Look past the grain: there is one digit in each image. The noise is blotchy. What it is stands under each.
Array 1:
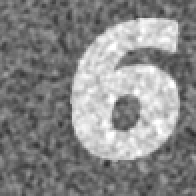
6
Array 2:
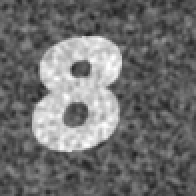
8
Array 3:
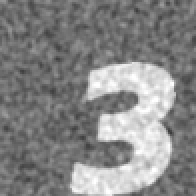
3
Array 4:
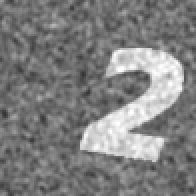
2
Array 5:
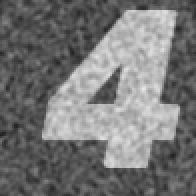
4
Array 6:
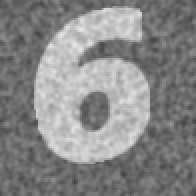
6
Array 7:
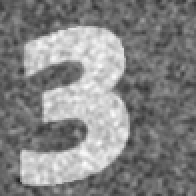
3
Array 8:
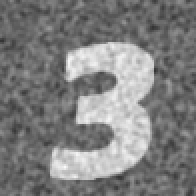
3
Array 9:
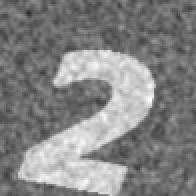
2
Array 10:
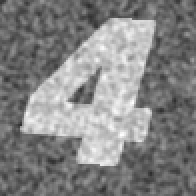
4
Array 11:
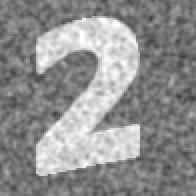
2
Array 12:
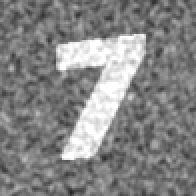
7
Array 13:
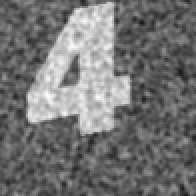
4
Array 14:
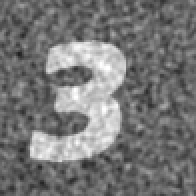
3
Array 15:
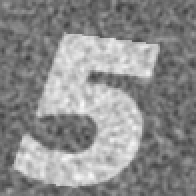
5
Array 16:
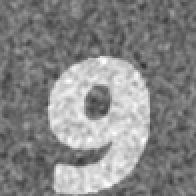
9
